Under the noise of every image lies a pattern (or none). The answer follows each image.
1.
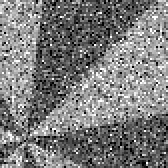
spokes from one point
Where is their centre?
bottom left
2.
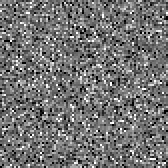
only noise
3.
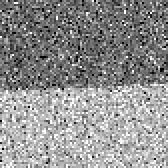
a sharp edge
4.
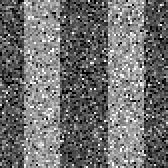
vertical stripes
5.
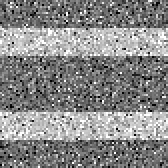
horizontal stripes
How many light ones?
2
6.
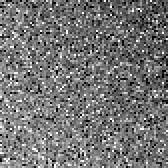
a smooth slope
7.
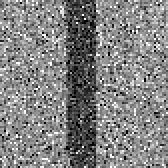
one vertical stripe
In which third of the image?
middle
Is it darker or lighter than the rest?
darker
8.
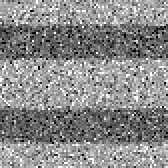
horizontal stripes
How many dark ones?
2
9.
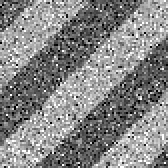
diagonal stripes
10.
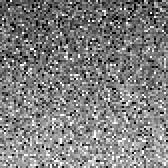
a smooth slope
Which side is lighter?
bottom
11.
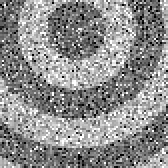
rings round one point
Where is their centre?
top middle
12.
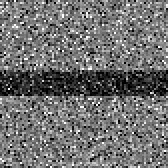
one horizontal stripe
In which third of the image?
middle
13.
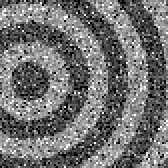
rings round one point
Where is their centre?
middle left
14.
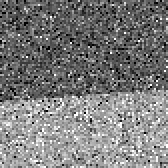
a sharp edge
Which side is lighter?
bottom
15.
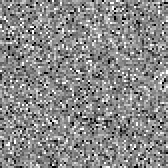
only noise
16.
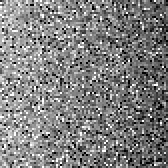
a smooth slope
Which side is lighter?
left
